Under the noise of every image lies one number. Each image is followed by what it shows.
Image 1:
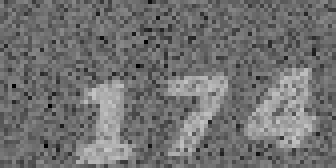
174
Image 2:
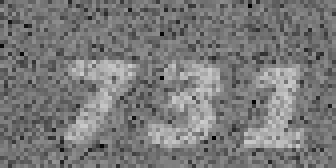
731
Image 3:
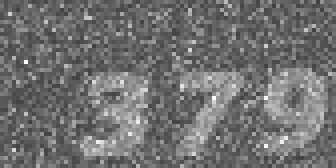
379
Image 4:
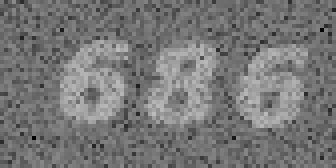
686
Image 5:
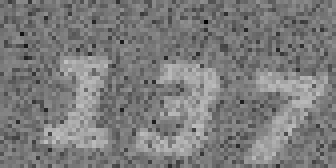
137
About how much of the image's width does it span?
nearly all
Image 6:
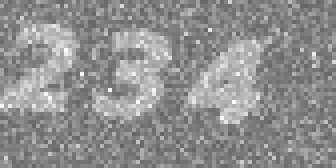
234
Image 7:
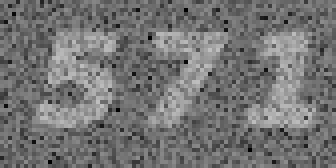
571
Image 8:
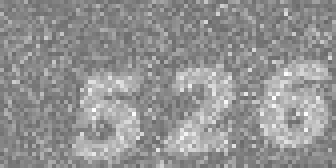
526
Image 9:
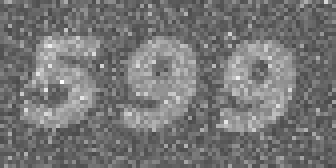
599
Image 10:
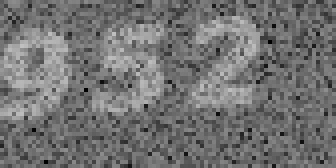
952
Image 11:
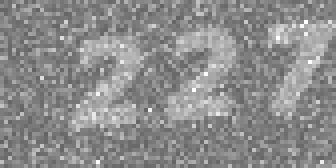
227
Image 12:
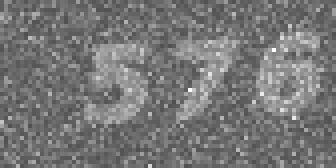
576
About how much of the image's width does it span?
two thirds
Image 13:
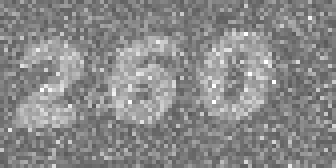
260
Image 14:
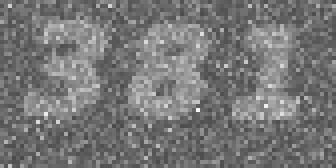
381
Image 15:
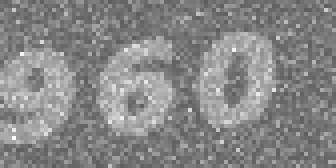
960
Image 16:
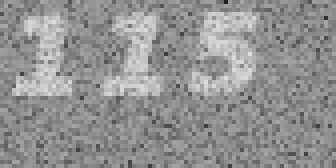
115
